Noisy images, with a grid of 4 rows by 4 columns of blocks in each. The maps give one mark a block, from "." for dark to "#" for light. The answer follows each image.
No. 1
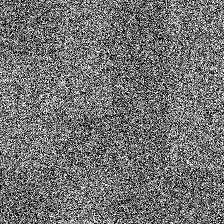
. # . #
# # . #
# . . #
. # . .
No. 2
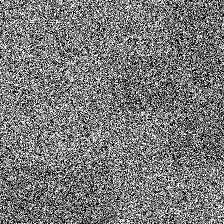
# # # .
# # . .
# # # .
. . # #
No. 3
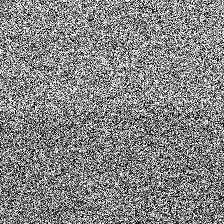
# # # #
# # # #
. . . .
. . . .
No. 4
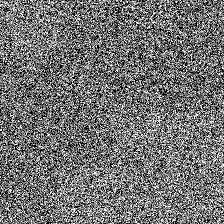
# . . .
. . . .
. . # #
. # # #
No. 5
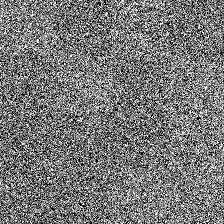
# . # .
. # . #
. . . #
. . # #
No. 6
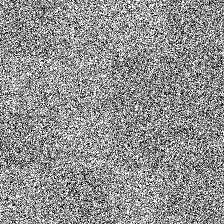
. # # .
# # . .
. # . .
# . # .
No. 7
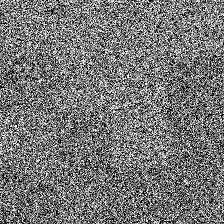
# # # #
. # # .
# . # .
. . . .
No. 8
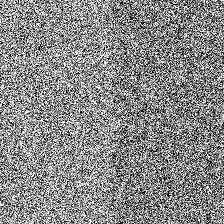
# # . .
# # . .
# # . .
# # . .
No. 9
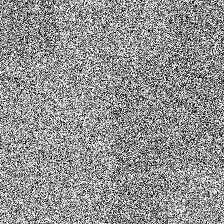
. # # .
# # . .
# # . .
# # . #
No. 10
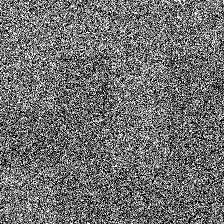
# # # #
# . # .
. . # .
# . . .
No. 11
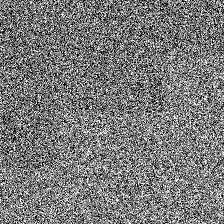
. . . .
. . . #
. # # #
# # # #
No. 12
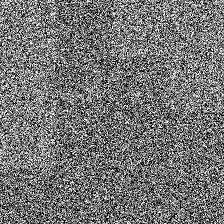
# . # #
# . . #
# . . .
. . . .
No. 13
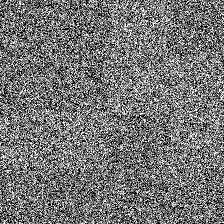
. . # .
. . # #
# # . #
. . . .
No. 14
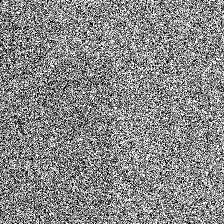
. # # #
. . # #
. . # #
. . # #
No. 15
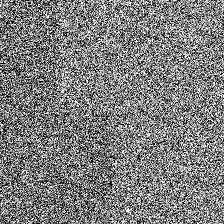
. # # #
. # # #
. . # #
. . # #
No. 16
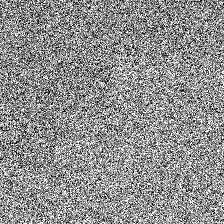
. . . .
. . # #
. # # #
# # # #
